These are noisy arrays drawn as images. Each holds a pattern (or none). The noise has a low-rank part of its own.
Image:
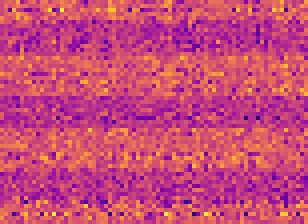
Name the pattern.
horizontal stripes
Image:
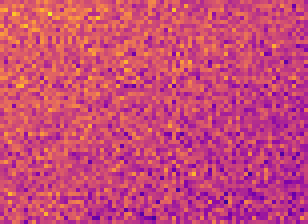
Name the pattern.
a smooth slope
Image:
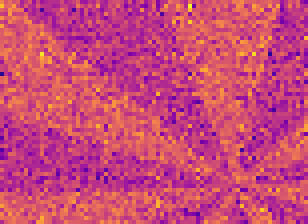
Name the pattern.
spokes from one point
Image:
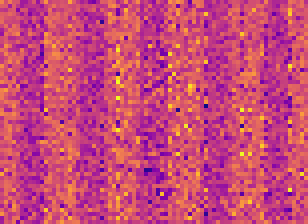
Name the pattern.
vertical stripes
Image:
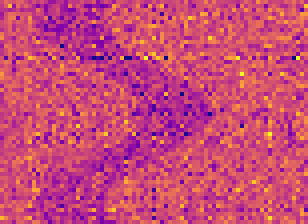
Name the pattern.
a wavy band
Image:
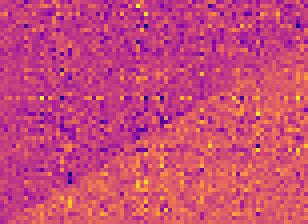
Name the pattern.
a sharp edge
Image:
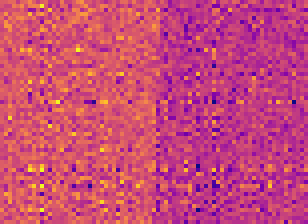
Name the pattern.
a sharp edge
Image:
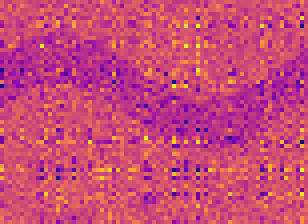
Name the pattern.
a wavy band
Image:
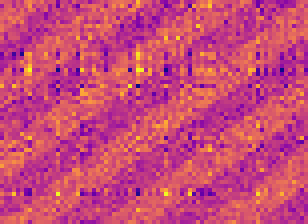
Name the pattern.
diagonal stripes
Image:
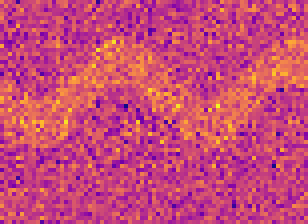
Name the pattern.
a wavy band
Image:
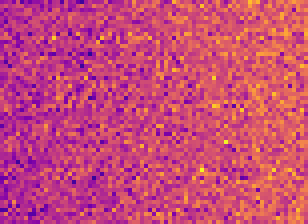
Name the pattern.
a smooth slope
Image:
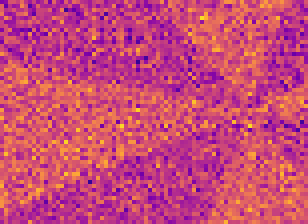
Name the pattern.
spokes from one point
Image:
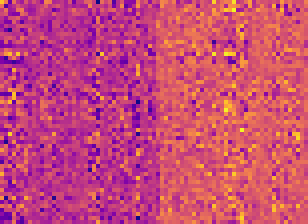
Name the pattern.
a sharp edge
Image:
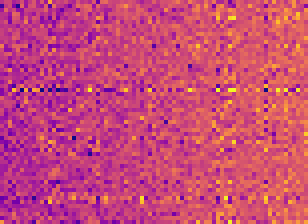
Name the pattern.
a smooth slope
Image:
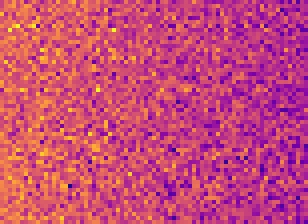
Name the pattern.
a smooth slope
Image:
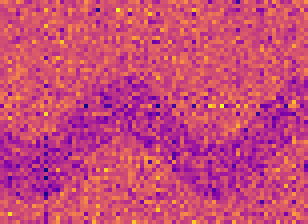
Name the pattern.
a wavy band
